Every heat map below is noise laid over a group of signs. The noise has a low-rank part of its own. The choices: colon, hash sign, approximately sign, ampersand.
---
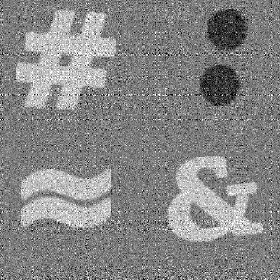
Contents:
top left: light hash sign; top right: dark colon; bottom left: light approximately sign; bottom right: light ampersand
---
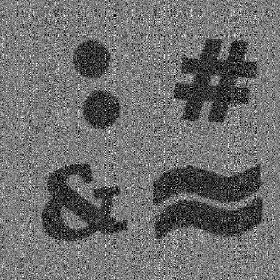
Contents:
top left: dark colon; top right: dark hash sign; bottom left: dark ampersand; bottom right: dark approximately sign
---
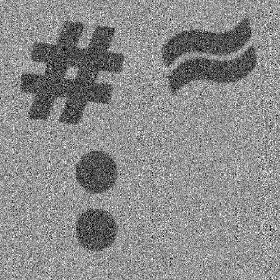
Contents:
top left: dark hash sign; top right: dark approximately sign; bottom left: dark colon
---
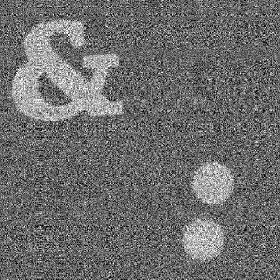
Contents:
top left: light ampersand; bottom right: light colon
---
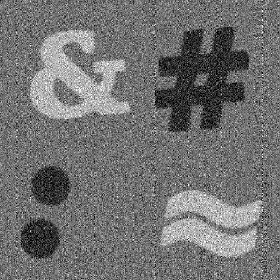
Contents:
top left: light ampersand; top right: dark hash sign; bottom left: dark colon; bottom right: light approximately sign
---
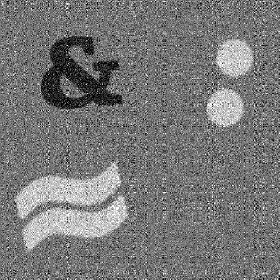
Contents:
top left: dark ampersand; top right: light colon; bottom left: light approximately sign
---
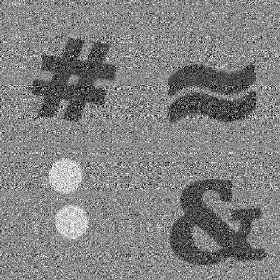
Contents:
top left: dark hash sign; top right: dark approximately sign; bottom left: light colon; bottom right: dark ampersand
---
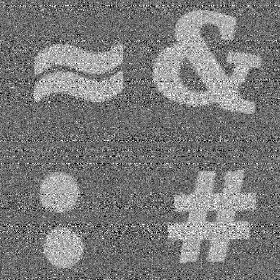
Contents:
top left: light approximately sign; top right: light ampersand; bottom left: light colon; bottom right: light hash sign
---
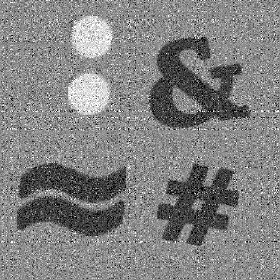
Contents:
top left: light colon; top right: dark ampersand; bottom left: dark approximately sign; bottom right: dark hash sign
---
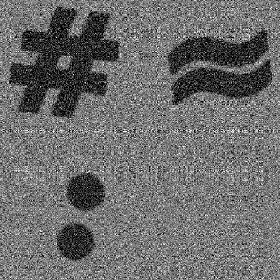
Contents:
top left: dark hash sign; top right: dark approximately sign; bottom left: dark colon
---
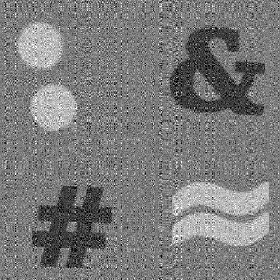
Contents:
top left: light colon; top right: dark ampersand; bottom left: dark hash sign; bottom right: light approximately sign
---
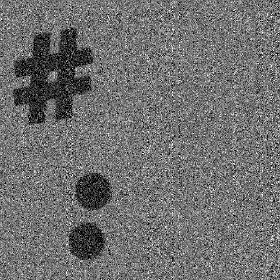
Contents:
top left: dark hash sign; bottom left: dark colon
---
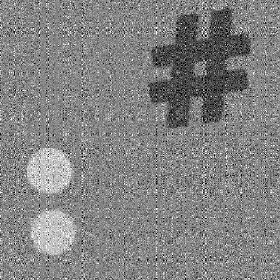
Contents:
top right: dark hash sign; bottom left: light colon
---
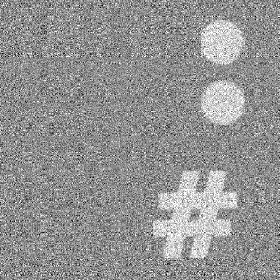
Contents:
top right: light colon; bottom right: light hash sign
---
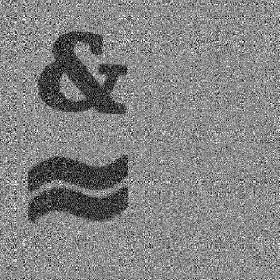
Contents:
top left: dark ampersand; bottom left: dark approximately sign
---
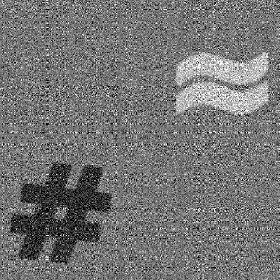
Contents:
top right: light approximately sign; bottom left: dark hash sign
